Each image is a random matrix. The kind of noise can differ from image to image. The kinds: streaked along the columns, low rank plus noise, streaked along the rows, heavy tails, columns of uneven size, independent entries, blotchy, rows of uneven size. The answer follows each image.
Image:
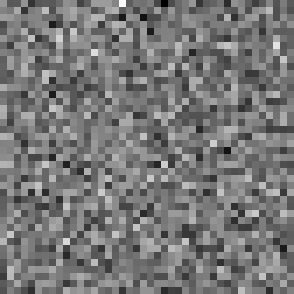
independent entries
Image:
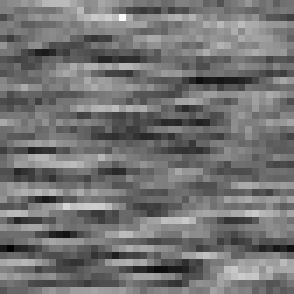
streaked along the rows
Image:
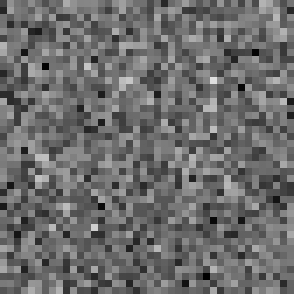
independent entries
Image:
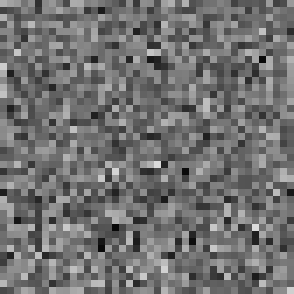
low rank plus noise
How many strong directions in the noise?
five to eight
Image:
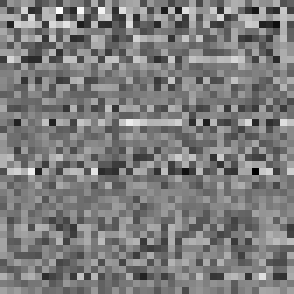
rows of uneven size
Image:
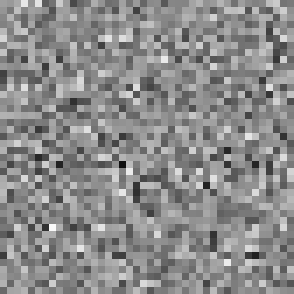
low rank plus noise
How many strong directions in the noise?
five to eight
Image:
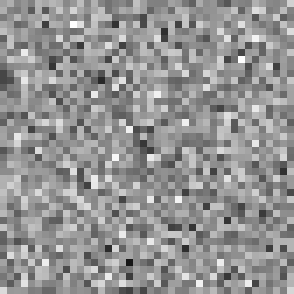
independent entries
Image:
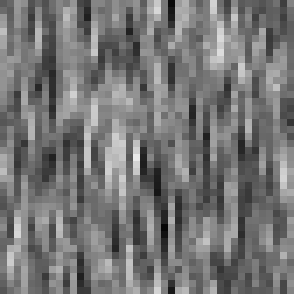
streaked along the columns
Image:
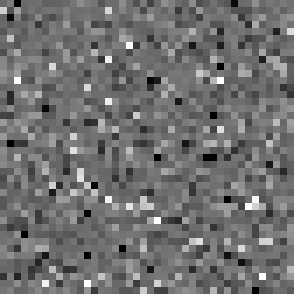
heavy tails
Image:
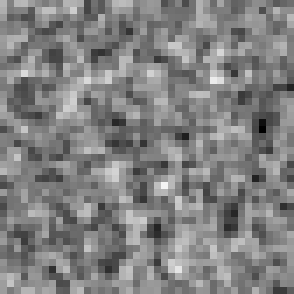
blotchy
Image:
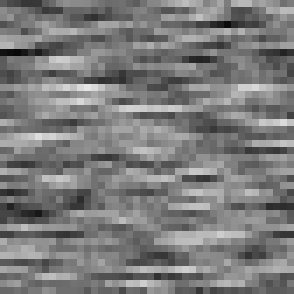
streaked along the rows
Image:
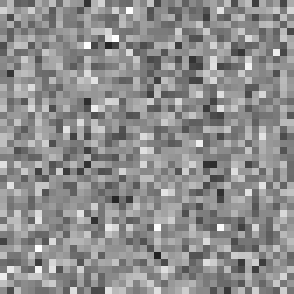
low rank plus noise
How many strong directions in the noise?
five to eight
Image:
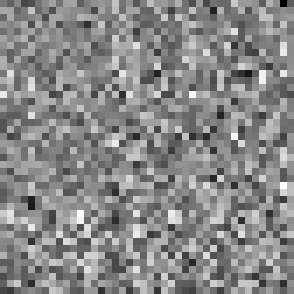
low rank plus noise
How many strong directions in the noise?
five to eight
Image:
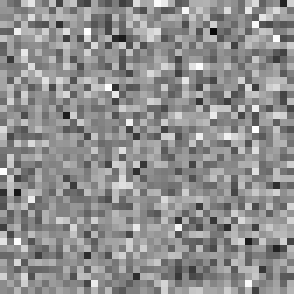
low rank plus noise
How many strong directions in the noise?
five to eight
